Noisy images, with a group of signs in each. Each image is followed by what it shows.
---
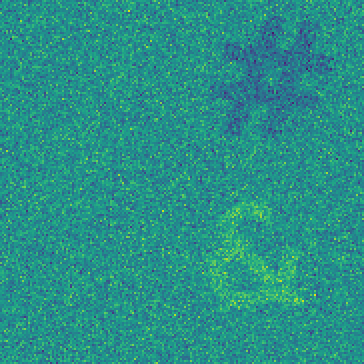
top right: dark hash sign; bottom right: light ampersand
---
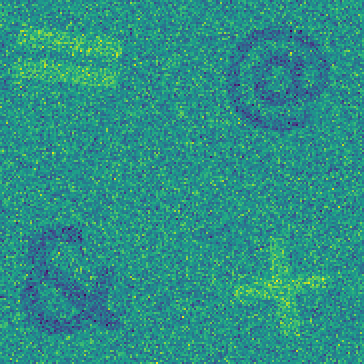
top left: light equals sign; top right: dark at sign; bottom left: dark ampersand; bottom right: light plus sign
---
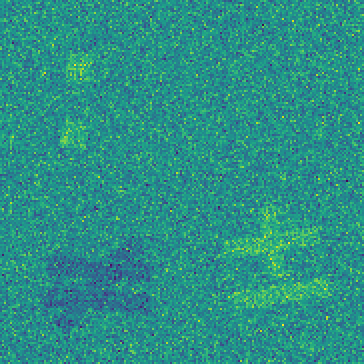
top left: light colon; bottom left: dark not-equal sign; bottom right: light plus-minus sign
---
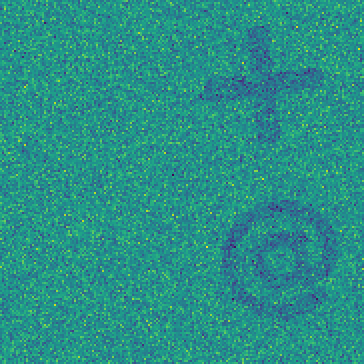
top right: dark plus sign; bottom right: dark at sign
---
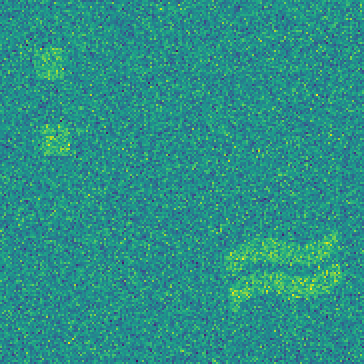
top left: light colon; bottom right: light approximately sign
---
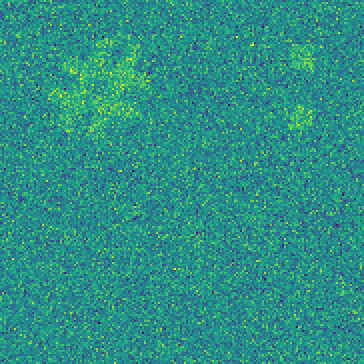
top left: light hash sign; top right: light colon
